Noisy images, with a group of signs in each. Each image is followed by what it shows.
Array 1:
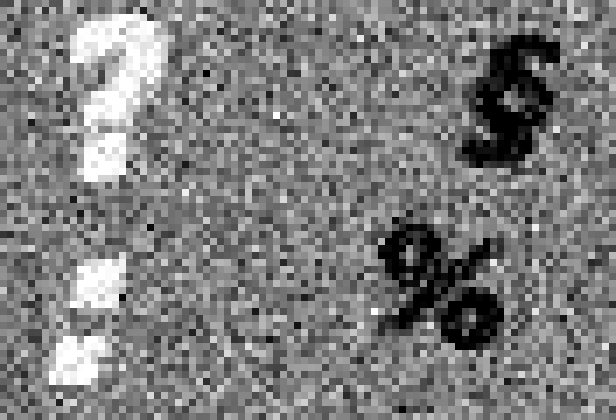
top left: light question mark; top right: dark section sign; bottom left: light colon; bottom right: dark percent sign
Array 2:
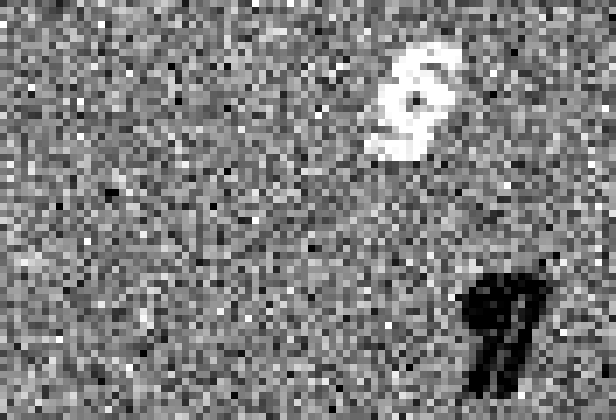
top right: light section sign; bottom right: dark pilcrow
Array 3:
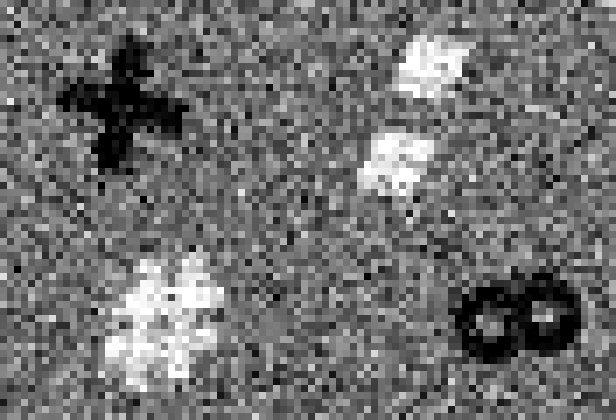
top left: dark plus sign; top right: light colon; bottom left: light hash sign; bottom right: dark infinity sign
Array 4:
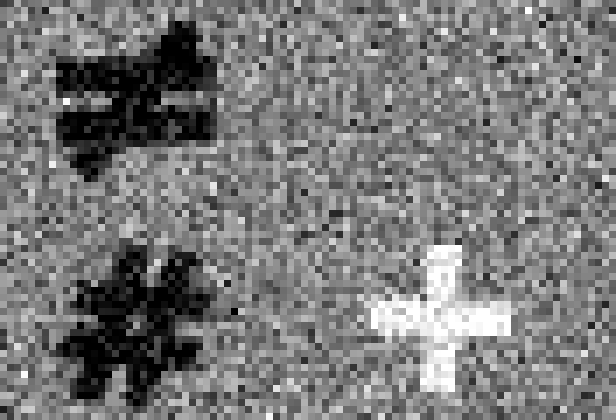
top left: dark not-equal sign; bottom left: dark hash sign; bottom right: light plus sign
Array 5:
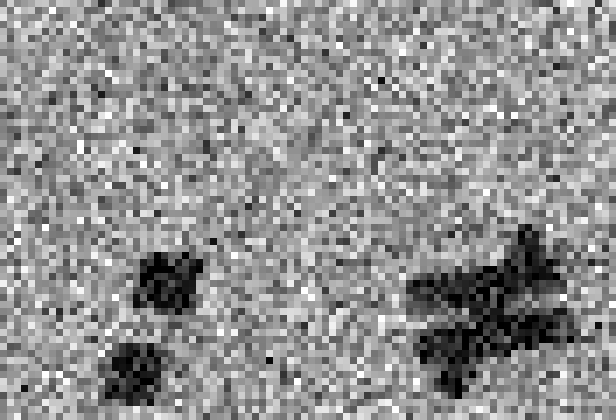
bottom left: dark colon; bottom right: dark not-equal sign
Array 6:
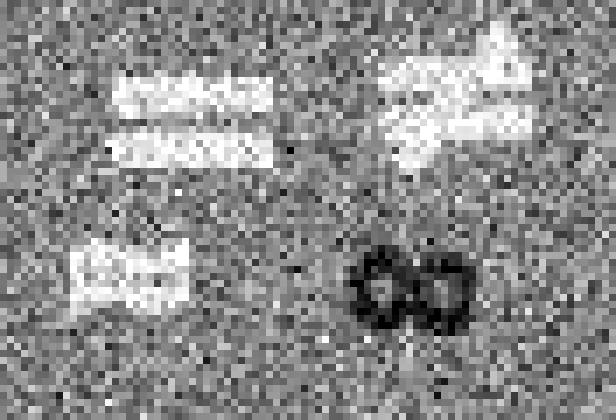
top left: light equals sign; top right: light not-equal sign; bottom left: light approximately sign; bottom right: dark infinity sign
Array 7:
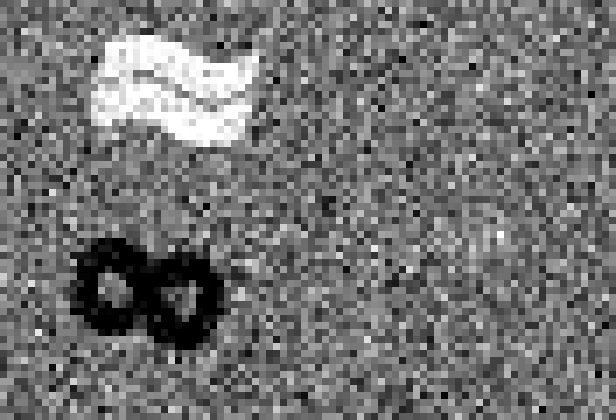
top left: light approximately sign; bottom left: dark infinity sign
